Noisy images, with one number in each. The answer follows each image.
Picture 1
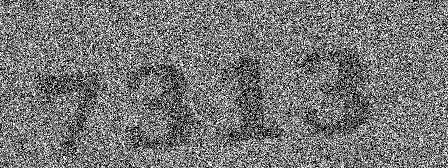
7313
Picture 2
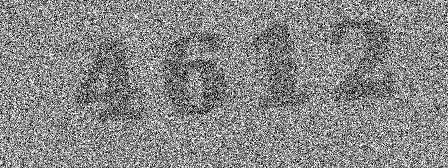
4612
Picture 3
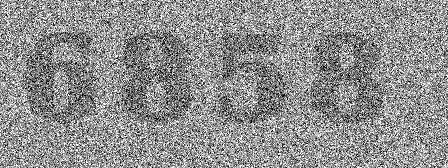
6858
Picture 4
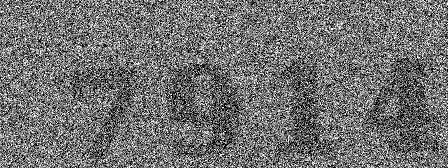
7914
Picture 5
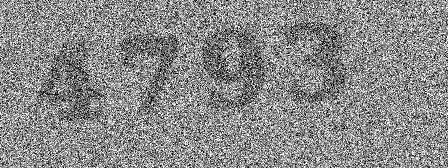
4793
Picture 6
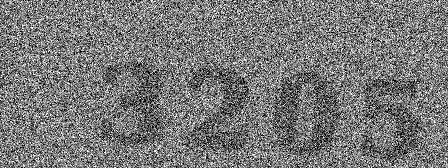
3205
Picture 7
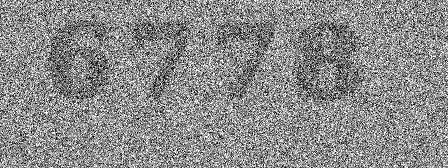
6778
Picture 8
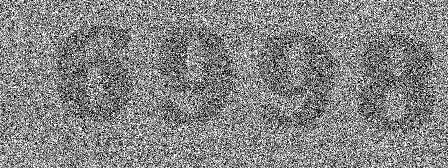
6998
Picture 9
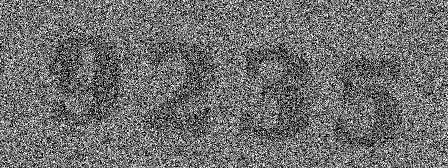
9235
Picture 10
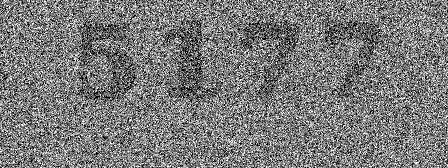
5177
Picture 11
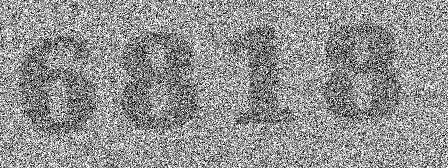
6818
